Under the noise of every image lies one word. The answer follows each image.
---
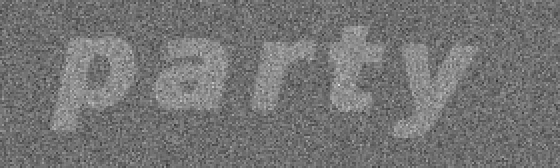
party
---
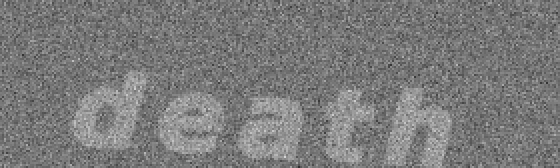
death
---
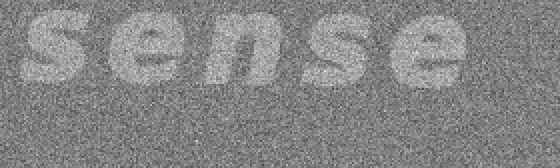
sense
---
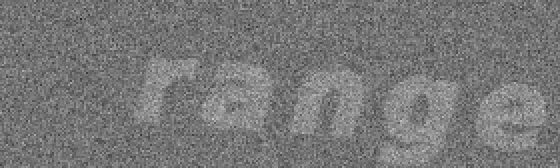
range
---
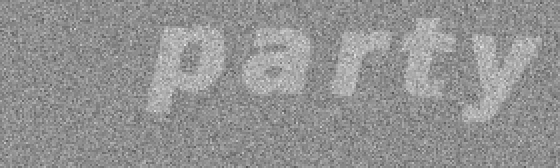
party
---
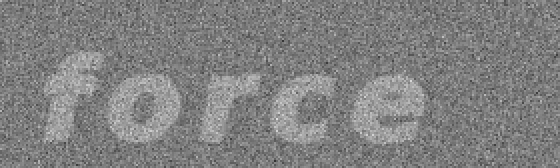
force
